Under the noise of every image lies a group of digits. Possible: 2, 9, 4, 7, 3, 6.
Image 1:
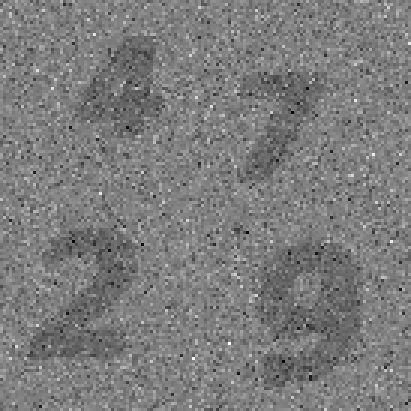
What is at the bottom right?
9
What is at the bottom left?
2
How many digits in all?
4
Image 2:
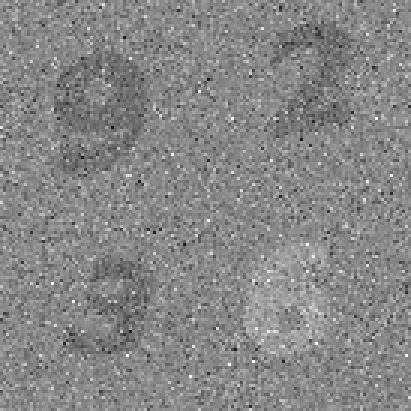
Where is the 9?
top left
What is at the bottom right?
6
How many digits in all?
4
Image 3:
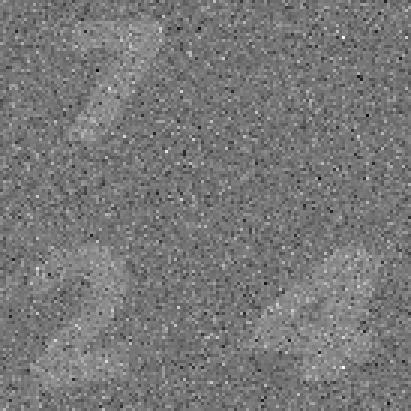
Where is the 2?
bottom left
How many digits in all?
3
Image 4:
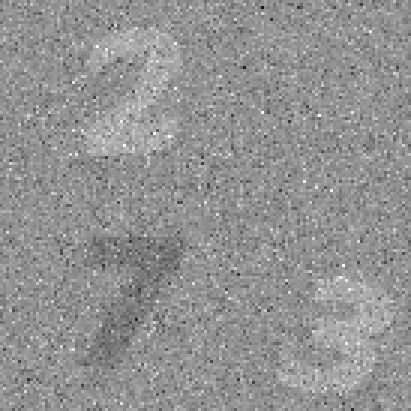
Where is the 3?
bottom right
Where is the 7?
bottom left
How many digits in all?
3
